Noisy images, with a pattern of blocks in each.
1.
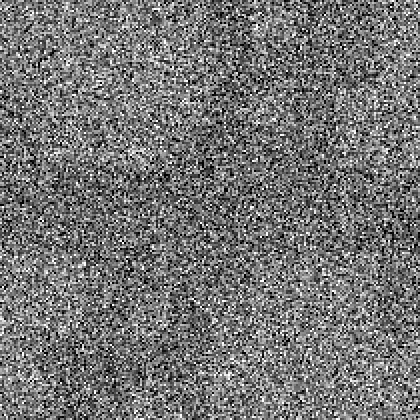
the same after a half turn
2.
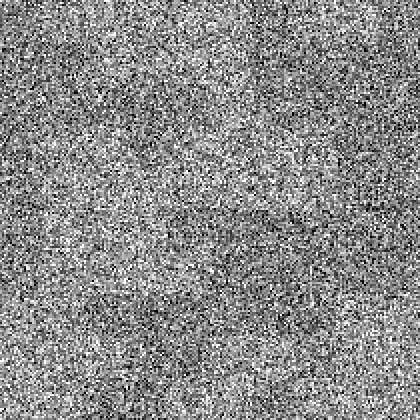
no symmetry
